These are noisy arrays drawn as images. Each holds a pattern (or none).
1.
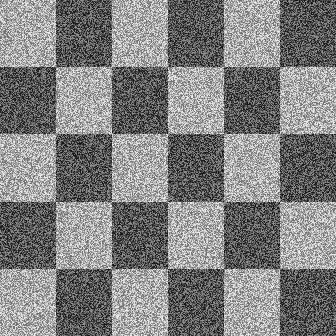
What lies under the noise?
a checkerboard
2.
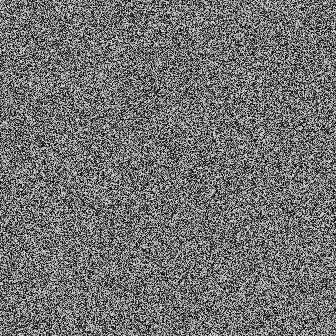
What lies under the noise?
only noise
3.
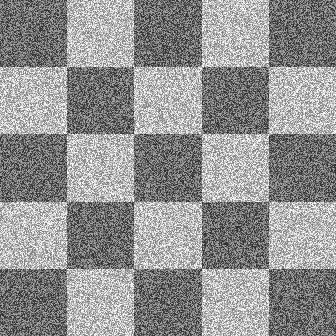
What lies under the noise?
a checkerboard
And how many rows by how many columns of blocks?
5 by 5
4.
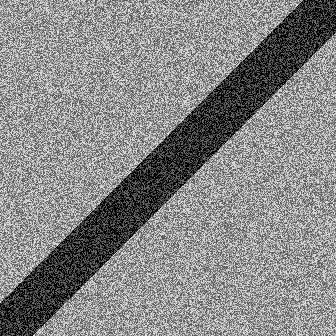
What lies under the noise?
a diagonal band
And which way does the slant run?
bottom left to top right
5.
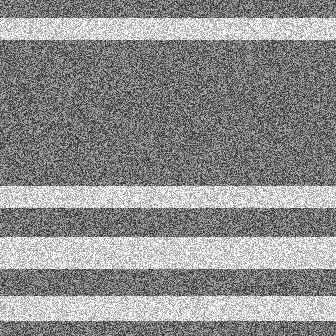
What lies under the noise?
bands of rows
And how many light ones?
4
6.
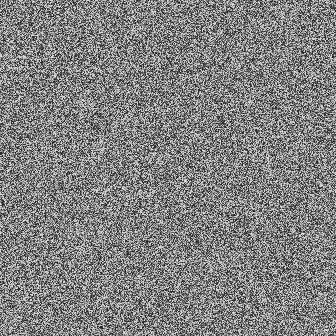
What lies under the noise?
only noise
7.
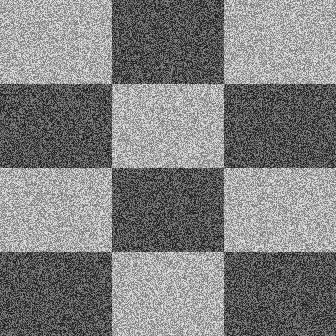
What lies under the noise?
a checkerboard
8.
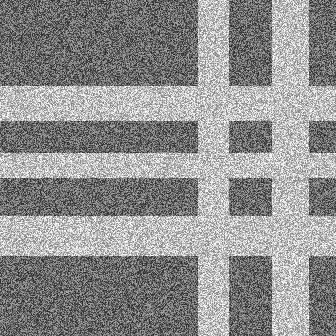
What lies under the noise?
bands of rows crossing bands of columns
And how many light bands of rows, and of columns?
3 and 2
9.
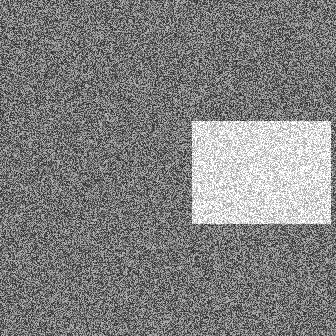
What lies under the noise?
one block
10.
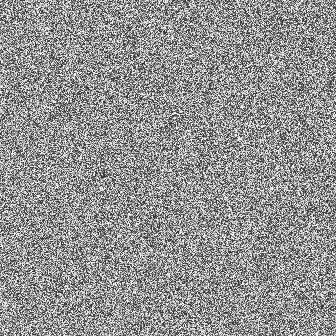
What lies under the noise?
only noise
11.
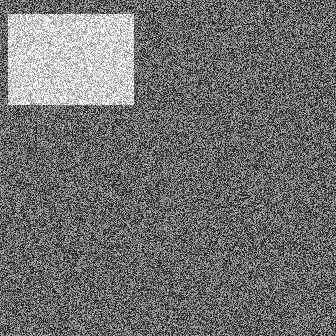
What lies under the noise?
one block
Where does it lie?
top left
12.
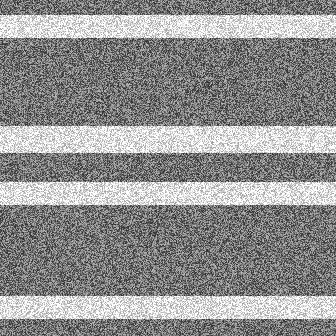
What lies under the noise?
bands of rows
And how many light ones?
4
